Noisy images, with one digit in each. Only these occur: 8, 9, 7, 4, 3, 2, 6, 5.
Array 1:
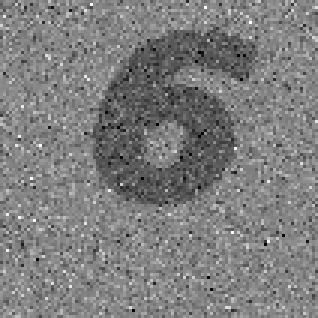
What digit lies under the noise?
6
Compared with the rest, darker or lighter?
darker
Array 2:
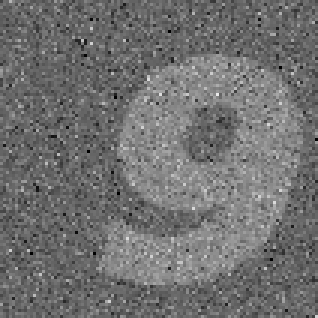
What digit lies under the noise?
9
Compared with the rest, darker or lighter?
lighter
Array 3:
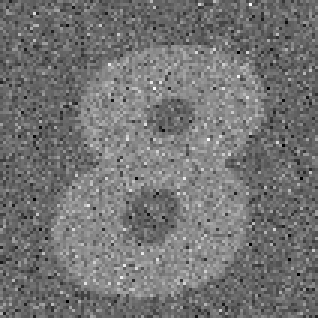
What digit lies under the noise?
8
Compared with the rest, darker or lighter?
lighter
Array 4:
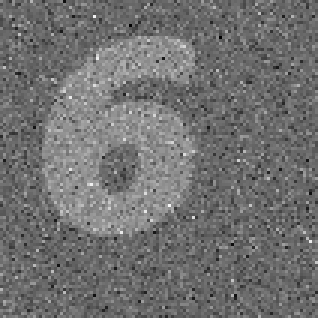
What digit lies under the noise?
6
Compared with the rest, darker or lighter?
lighter
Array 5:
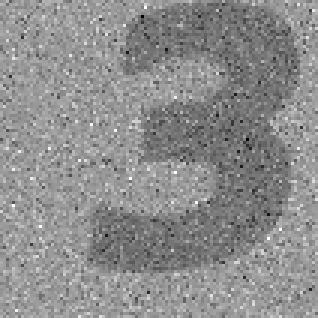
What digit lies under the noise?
3
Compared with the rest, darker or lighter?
darker
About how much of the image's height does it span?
nearly all
